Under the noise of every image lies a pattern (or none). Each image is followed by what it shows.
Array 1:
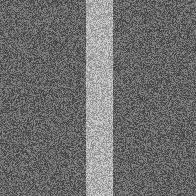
one vertical stripe
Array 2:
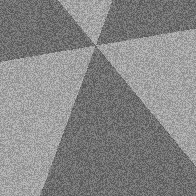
spokes from one point
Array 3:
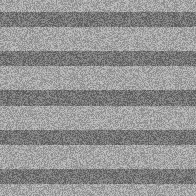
horizontal stripes
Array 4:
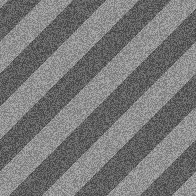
diagonal stripes
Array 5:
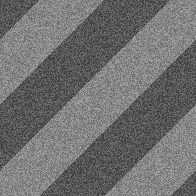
diagonal stripes
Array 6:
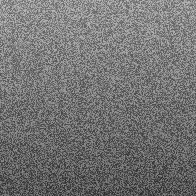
a smooth slope
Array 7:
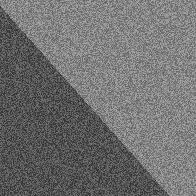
a sharp edge
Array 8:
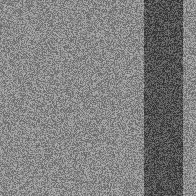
one vertical stripe
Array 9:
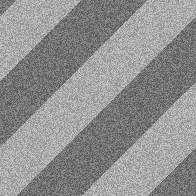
diagonal stripes
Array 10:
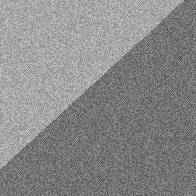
a sharp edge
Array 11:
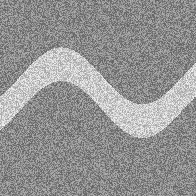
a wavy band
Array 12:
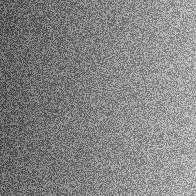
a smooth slope
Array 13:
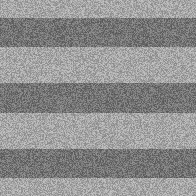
horizontal stripes
